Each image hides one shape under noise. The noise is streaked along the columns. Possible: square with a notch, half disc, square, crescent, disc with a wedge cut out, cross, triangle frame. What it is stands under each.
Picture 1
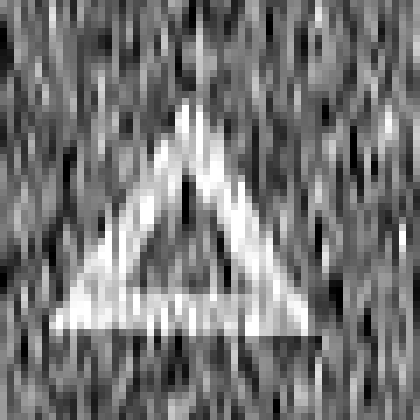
triangle frame
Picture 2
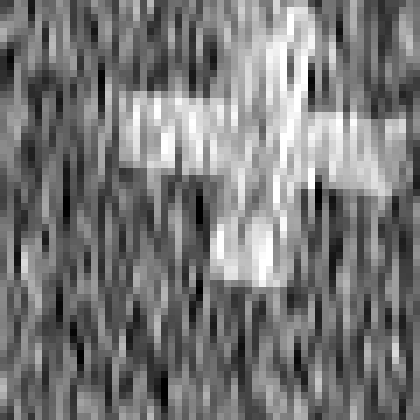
cross
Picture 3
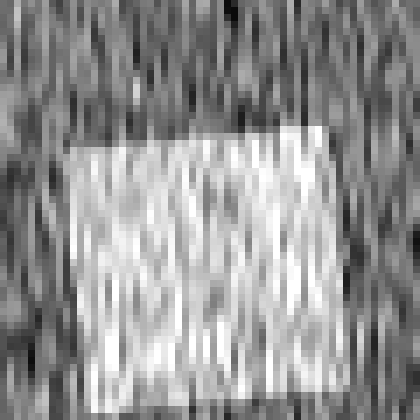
square
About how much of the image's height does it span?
two thirds
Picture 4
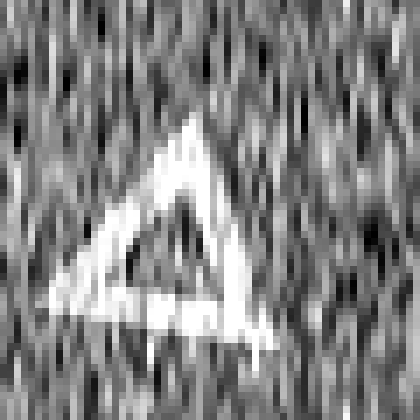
triangle frame
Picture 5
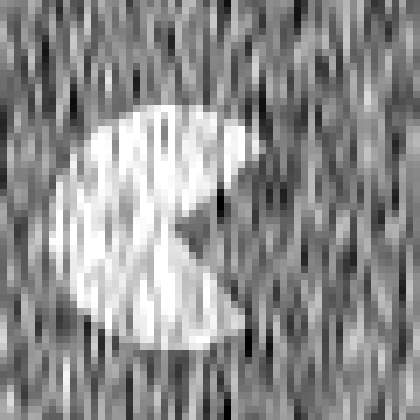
disc with a wedge cut out
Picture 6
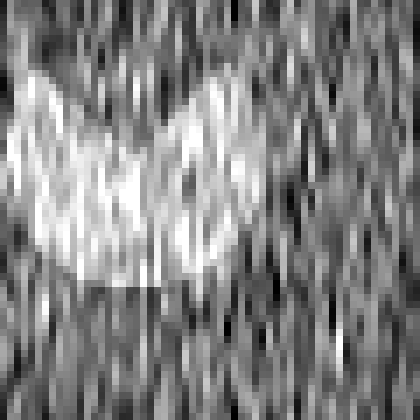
disc with a wedge cut out
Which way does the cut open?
up
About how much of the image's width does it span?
two thirds
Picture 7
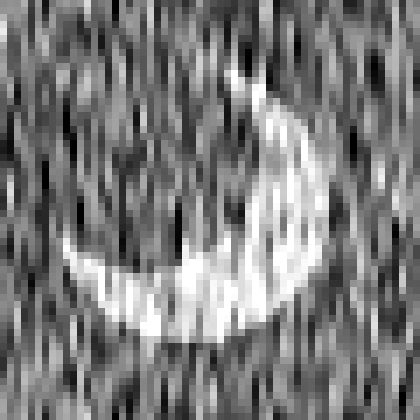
crescent
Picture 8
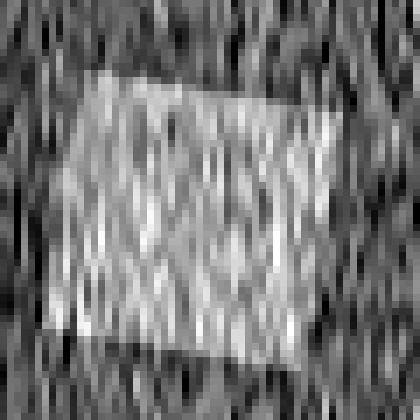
square
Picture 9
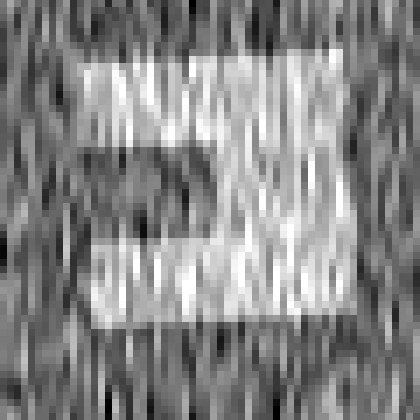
square with a notch
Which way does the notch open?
left
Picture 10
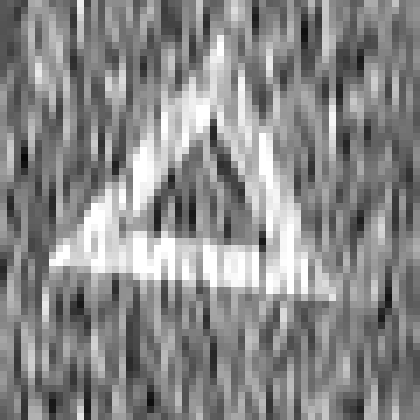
triangle frame
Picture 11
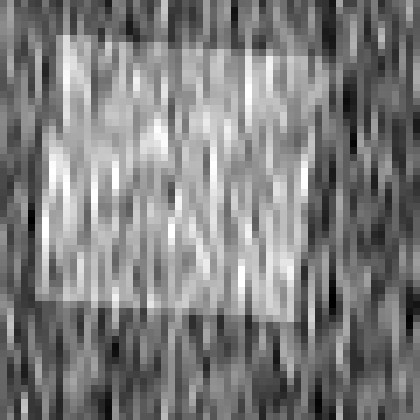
square
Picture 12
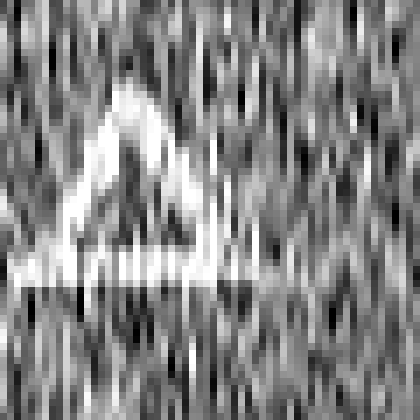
triangle frame
